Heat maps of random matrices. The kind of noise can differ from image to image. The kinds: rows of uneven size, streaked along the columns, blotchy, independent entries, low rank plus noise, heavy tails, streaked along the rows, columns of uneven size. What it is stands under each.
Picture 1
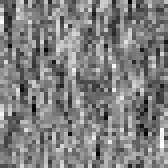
streaked along the columns
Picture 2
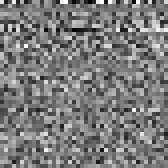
rows of uneven size
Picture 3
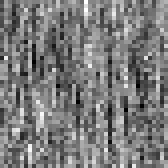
streaked along the columns
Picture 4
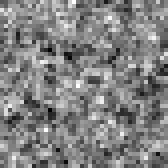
blotchy
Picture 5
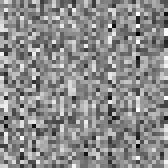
columns of uneven size
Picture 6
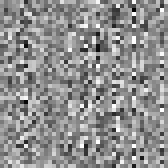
columns of uneven size
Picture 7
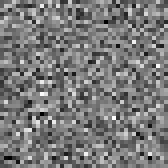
low rank plus noise
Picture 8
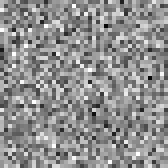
independent entries
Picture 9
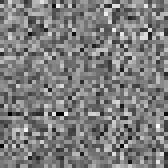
low rank plus noise
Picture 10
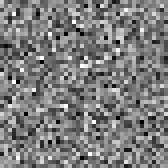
independent entries
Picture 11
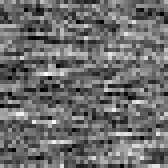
streaked along the rows
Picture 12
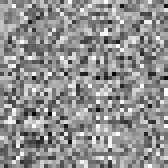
low rank plus noise
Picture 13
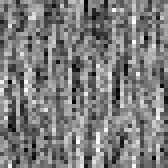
streaked along the columns
